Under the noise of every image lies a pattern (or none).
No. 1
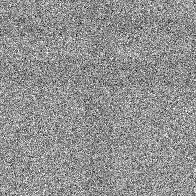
bands of rows crossing bands of columns
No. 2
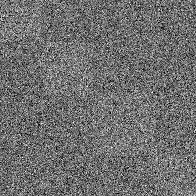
blocks along the diagonal
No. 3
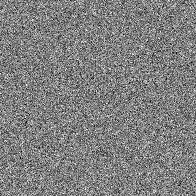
only noise
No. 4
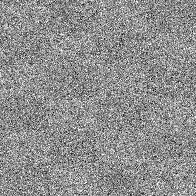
a checkerboard
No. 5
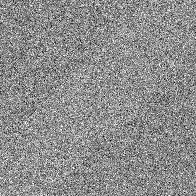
a diagonal band
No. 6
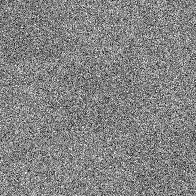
blocks along the diagonal
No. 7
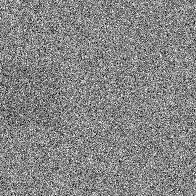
one block
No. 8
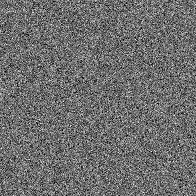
only noise
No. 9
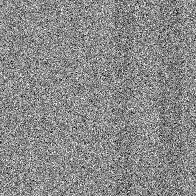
bands of columns
